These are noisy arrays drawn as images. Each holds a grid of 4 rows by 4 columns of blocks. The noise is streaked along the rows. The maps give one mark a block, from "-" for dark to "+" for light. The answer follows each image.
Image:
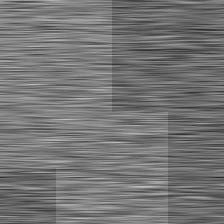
+ + - -
+ + - -
+ + + -
- + + -
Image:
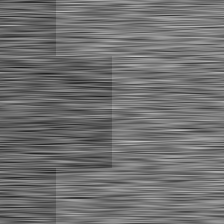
- + + +
- - + +
- - + +
- + + +
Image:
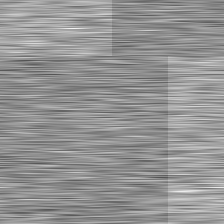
+ + - -
- - - +
- - - +
- - - +
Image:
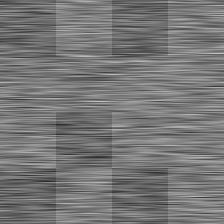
- + - +
+ + + +
+ - + +
- + - +
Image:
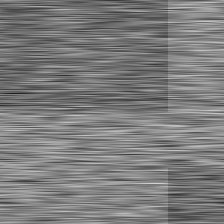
- - - +
- - - +
+ + + +
+ + + -
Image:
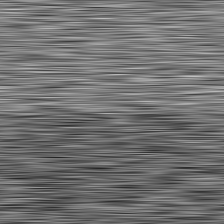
+ + + +
+ + + +
- - - -
- - - -
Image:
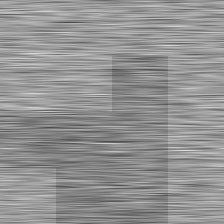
+ + + +
+ + - +
- - - +
+ - - +
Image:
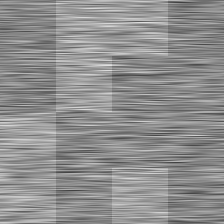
- + + -
- + - -
+ - - -
+ - + -
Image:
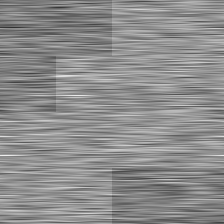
- - + +
- + + +
+ + + +
+ + - -
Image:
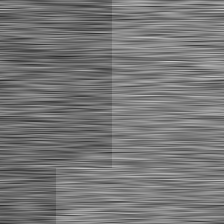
- - + +
- - + +
- - + +
- + + +
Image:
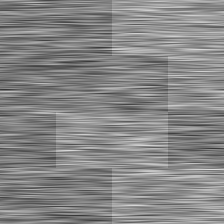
- - + +
- - - +
- + + -
- - + +
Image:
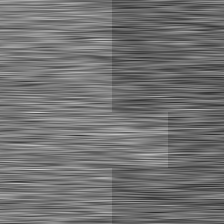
+ + - -
+ + - -
+ + + -
+ + - -
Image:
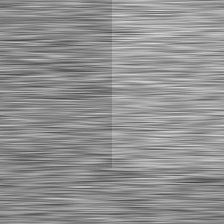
- - + +
- - + +
- - + +
- - - -
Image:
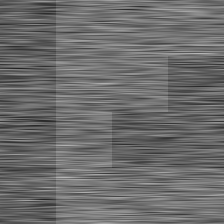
- + + +
- + + -
- + - -
- + + +
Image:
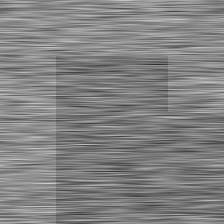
+ + + +
+ - - +
+ - - -
+ - - -
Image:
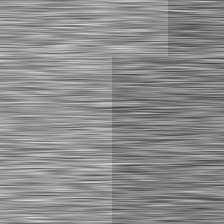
+ + + -
+ + - -
+ + - -
+ + - -
